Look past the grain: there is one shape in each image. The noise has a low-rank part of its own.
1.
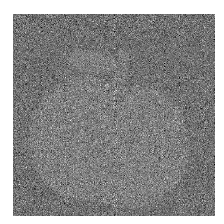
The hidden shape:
apple
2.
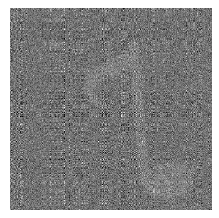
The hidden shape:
musical note
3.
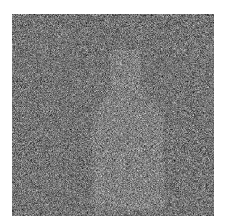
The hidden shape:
bottle
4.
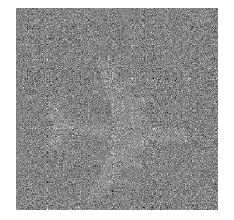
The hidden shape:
airplane
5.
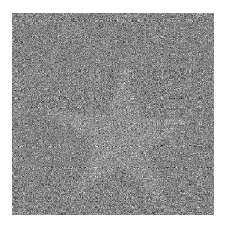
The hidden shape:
star
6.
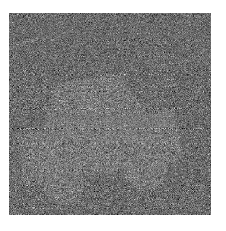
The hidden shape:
car
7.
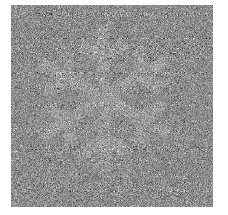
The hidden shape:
snowflake
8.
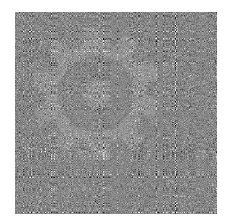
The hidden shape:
gear
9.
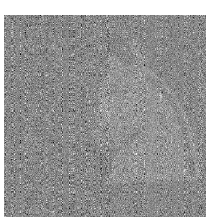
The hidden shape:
chess knight
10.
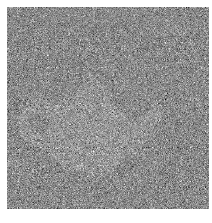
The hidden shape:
teapot
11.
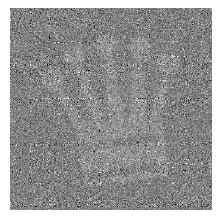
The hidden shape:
chess queen
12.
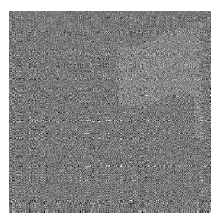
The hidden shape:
flag
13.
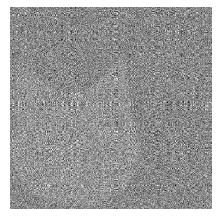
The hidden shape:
cat's head
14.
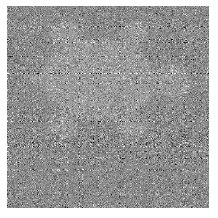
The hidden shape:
turtle
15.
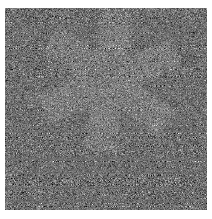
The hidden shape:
asterisk
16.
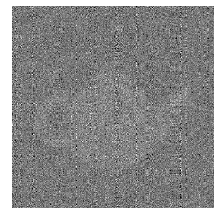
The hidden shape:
teapot
